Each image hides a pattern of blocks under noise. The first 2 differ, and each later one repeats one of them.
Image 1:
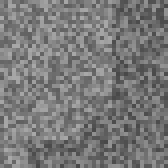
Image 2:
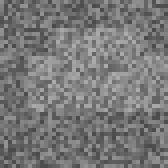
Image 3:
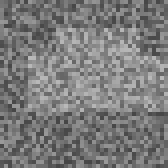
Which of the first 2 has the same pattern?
2
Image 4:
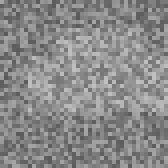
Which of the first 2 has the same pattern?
2
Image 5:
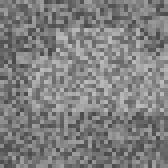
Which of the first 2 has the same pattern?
2
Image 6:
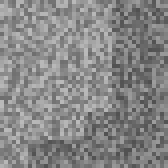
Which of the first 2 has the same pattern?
1
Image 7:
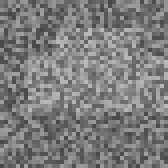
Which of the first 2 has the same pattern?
2
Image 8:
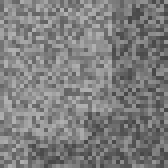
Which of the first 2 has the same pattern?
1
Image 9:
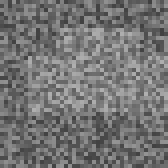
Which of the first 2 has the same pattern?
2
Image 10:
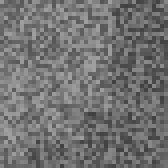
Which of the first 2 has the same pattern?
1
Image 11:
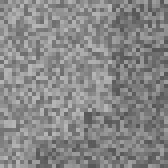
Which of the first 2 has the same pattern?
1
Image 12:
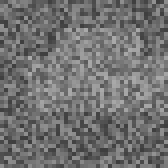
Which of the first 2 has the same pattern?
2
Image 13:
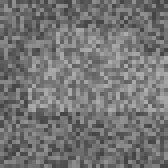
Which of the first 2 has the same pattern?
2
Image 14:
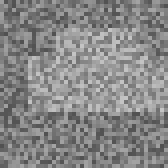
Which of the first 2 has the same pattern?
2
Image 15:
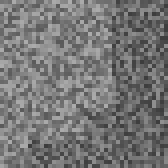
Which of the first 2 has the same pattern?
1
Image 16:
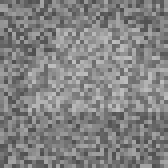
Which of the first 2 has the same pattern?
2
